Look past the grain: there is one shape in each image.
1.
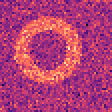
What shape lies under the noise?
ring
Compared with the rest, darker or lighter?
lighter
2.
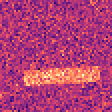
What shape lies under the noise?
bar
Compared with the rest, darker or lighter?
lighter
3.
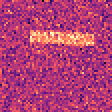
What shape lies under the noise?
bar
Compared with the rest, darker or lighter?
lighter
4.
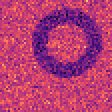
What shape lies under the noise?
ring
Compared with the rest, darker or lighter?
darker
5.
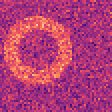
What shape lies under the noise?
ring
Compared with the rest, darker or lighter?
lighter
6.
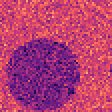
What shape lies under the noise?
disc
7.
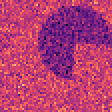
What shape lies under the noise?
disc with a wedge cut out
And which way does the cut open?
down and right
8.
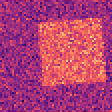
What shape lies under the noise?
square
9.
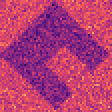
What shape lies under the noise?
square with a notch
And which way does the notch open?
down and right
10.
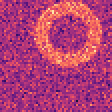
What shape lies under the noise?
ring
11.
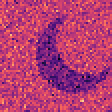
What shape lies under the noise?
crescent
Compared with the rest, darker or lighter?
darker
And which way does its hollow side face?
up and right
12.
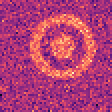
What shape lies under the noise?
bullseye
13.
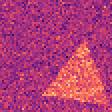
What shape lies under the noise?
triangle
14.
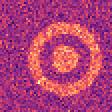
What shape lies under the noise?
bullseye
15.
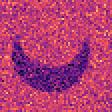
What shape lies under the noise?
crescent
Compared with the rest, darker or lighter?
darker
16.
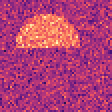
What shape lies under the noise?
half disc
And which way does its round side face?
up
